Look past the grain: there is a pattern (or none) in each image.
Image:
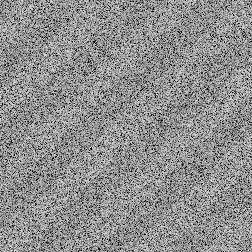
diagonal stripes
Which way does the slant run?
bottom left to top right
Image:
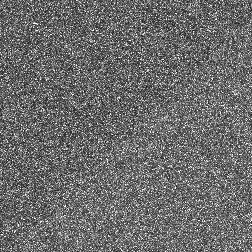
a sharp edge
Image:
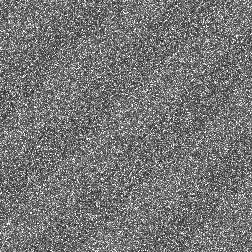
diagonal stripes
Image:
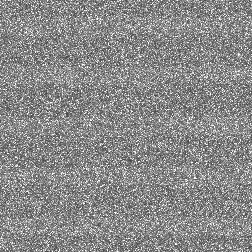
horizontal stripes
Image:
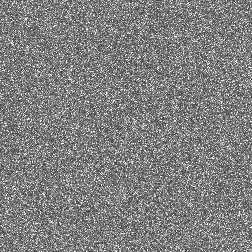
only noise
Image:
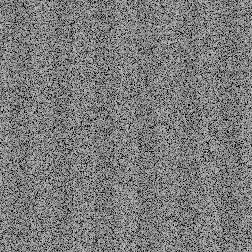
vertical stripes
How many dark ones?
6
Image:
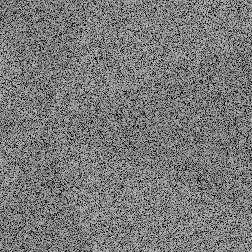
spokes from one point
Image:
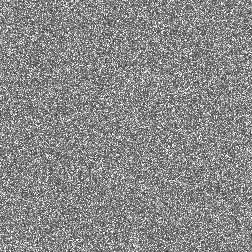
only noise
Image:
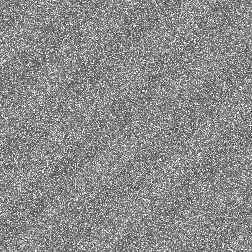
diagonal stripes
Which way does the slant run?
bottom left to top right
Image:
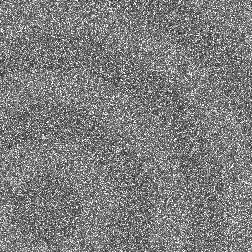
rings round one point
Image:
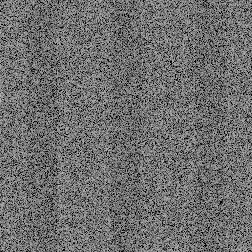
vertical stripes
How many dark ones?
3
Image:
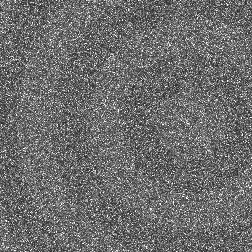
rings round one point
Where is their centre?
middle right
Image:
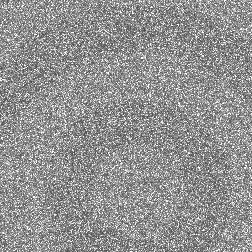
rings round one point
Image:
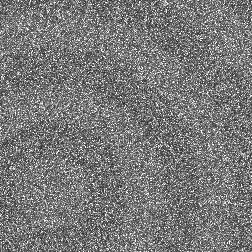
rings round one point
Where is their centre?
bottom left
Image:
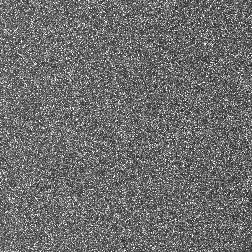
a smooth slope
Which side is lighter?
left
